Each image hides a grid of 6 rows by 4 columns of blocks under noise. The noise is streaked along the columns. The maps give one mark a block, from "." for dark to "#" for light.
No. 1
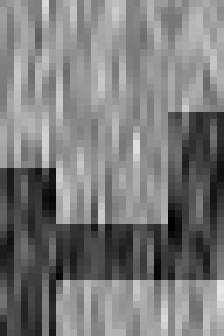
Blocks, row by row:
# # # #
# # # #
# # # .
. # # .
. . . .
. # # #
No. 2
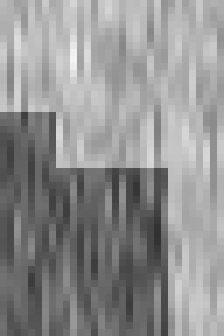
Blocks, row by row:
# # # #
# # # #
. # # #
. . . #
. . . #
. . . #
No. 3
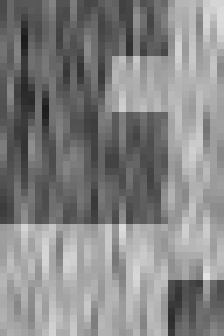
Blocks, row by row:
. . . #
. . # #
. . . #
. . . #
# # # #
# # # .
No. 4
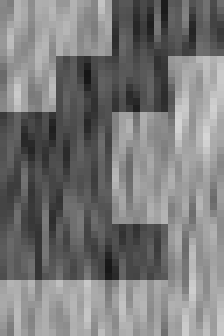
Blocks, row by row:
# # . .
# . . #
. . # #
. . # #
. . . #
# # # #
